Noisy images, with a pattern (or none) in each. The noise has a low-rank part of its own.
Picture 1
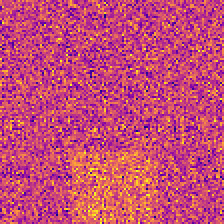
one block
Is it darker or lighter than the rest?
lighter
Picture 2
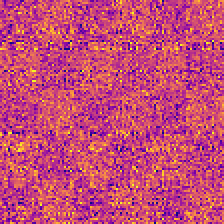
a checkerboard
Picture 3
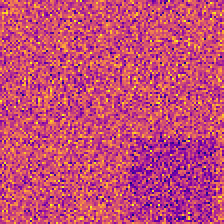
one block
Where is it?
bottom right
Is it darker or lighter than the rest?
darker
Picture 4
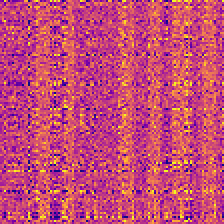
bands of columns
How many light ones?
6
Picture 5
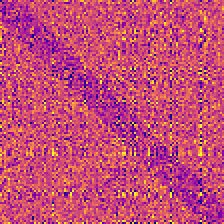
a diagonal band
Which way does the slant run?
top left to bottom right
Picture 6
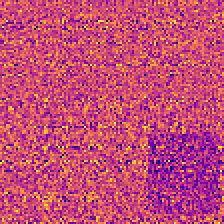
one block
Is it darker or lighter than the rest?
darker
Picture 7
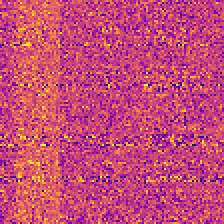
one band of columns
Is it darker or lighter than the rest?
lighter
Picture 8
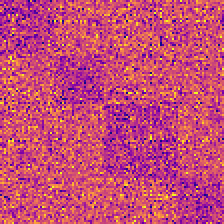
blocks along the diagonal
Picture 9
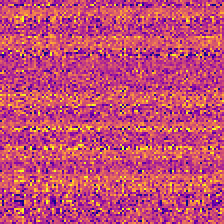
bands of rows
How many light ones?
6
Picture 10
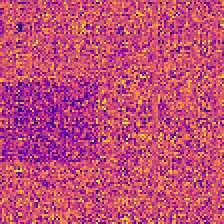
one block
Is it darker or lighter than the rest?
darker
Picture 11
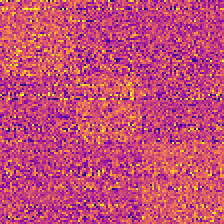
blocks along the diagonal
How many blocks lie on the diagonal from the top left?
3
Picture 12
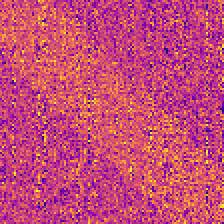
a diagonal band
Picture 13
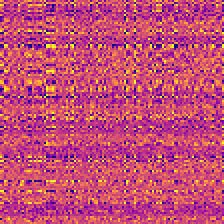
bands of rows
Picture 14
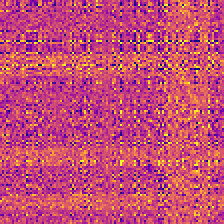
bands of rows crossing bands of columns
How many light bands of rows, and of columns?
3 and 1
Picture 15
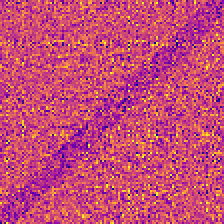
a diagonal band
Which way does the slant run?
bottom left to top right
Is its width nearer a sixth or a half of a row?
a sixth
